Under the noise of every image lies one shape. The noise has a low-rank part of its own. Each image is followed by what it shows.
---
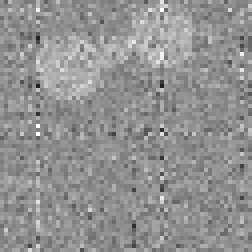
light dumbbell
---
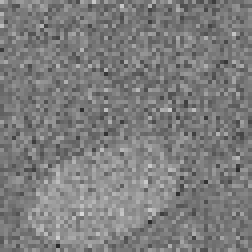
light ellipse
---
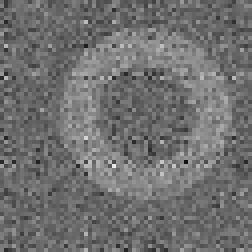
light ring
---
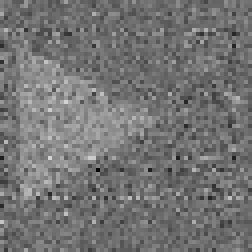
light triangle
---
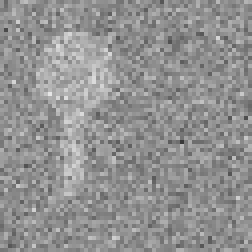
light lollipop
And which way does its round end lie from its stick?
up
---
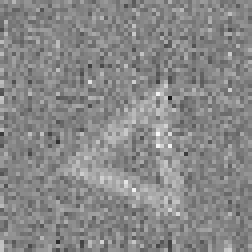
light triangle frame
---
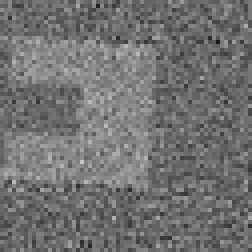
light square with a notch
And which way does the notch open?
left
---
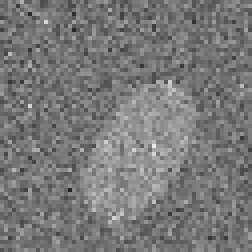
light ellipse
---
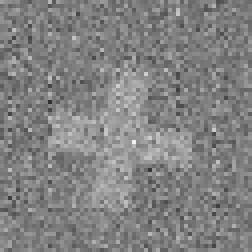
light cross
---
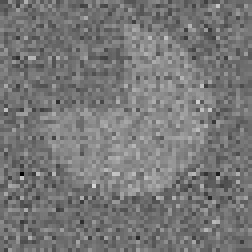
light disc with a wedge cut out
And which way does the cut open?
up and left
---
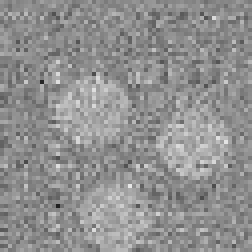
light three dots
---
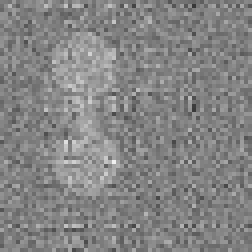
light dumbbell
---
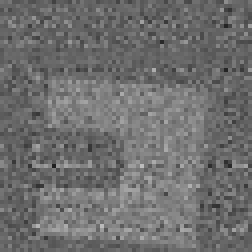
light square with a notch
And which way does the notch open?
left
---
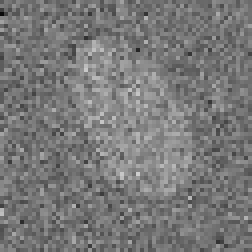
light ellipse
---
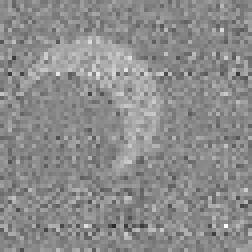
light crescent
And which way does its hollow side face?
down and left
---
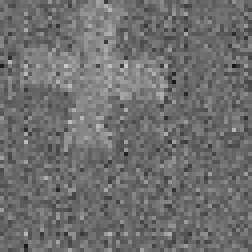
light cross
